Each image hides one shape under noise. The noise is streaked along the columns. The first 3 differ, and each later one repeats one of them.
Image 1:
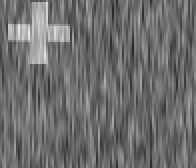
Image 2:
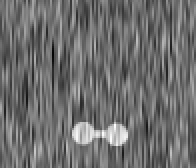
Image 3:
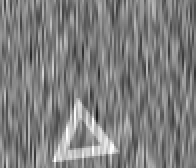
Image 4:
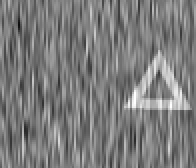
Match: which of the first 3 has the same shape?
3
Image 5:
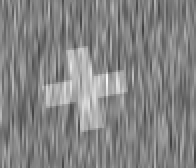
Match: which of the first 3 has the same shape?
1
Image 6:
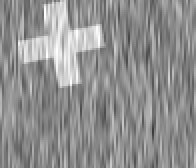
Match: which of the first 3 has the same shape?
1
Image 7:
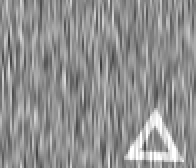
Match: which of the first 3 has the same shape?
3
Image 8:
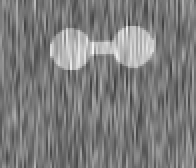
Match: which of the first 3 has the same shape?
2
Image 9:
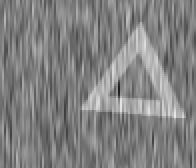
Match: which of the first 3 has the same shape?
3
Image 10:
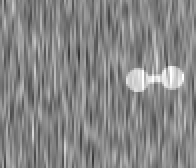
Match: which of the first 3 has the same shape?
2
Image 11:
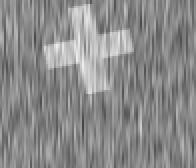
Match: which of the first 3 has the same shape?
1
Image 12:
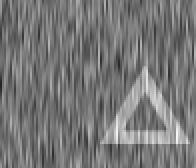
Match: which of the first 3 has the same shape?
3
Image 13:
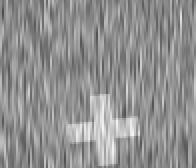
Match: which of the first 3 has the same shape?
1
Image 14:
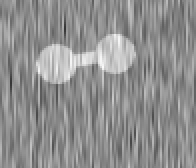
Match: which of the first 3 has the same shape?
2
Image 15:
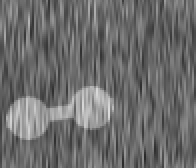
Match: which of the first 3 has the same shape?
2
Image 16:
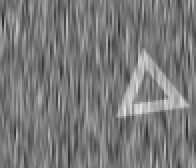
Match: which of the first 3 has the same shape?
3
